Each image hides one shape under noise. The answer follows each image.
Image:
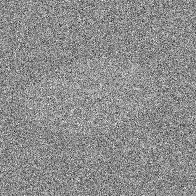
ellipse
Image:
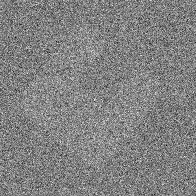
square with a notch
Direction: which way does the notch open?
up and right
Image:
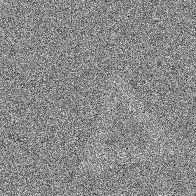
triangle frame
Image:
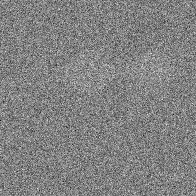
dumbbell
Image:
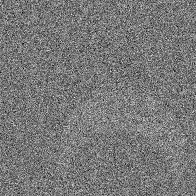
crescent
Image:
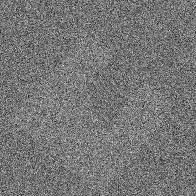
square with a notch
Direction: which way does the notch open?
up and right
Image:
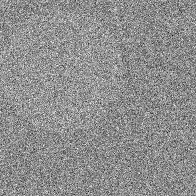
disc
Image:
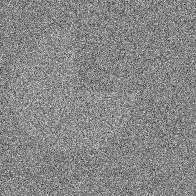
disc with a wedge cut out
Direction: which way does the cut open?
up and right
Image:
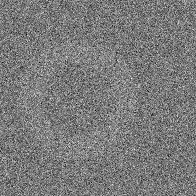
ring
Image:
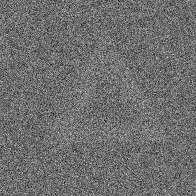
triangle frame
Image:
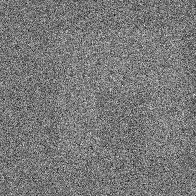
square with a notch
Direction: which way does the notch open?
down
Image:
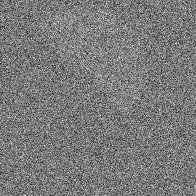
half disc
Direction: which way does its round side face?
up and right
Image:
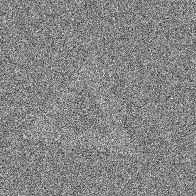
triangle frame
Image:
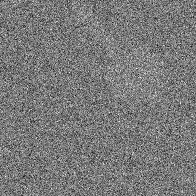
lollipop
